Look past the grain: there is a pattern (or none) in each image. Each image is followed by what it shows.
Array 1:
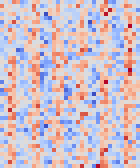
vertical stripes
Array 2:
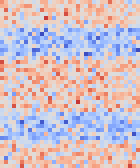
horizontal stripes
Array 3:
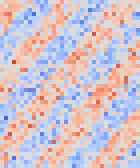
diagonal stripes
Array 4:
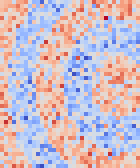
rings round one point
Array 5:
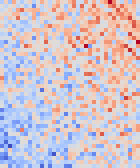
a smooth slope
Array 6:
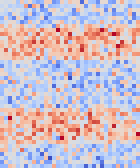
horizontal stripes
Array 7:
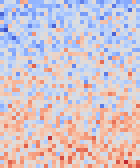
a smooth slope
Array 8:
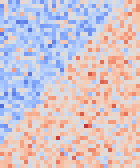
a sharp edge
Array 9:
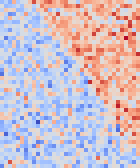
a sharp edge
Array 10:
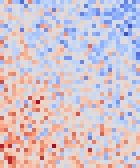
a smooth slope
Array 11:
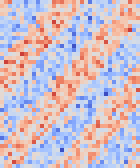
diagonal stripes
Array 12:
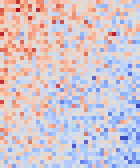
a smooth slope
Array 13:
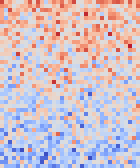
a smooth slope
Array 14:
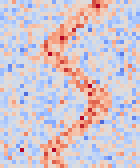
a wavy band
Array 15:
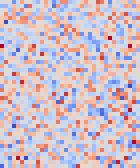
only noise
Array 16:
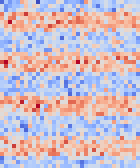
horizontal stripes
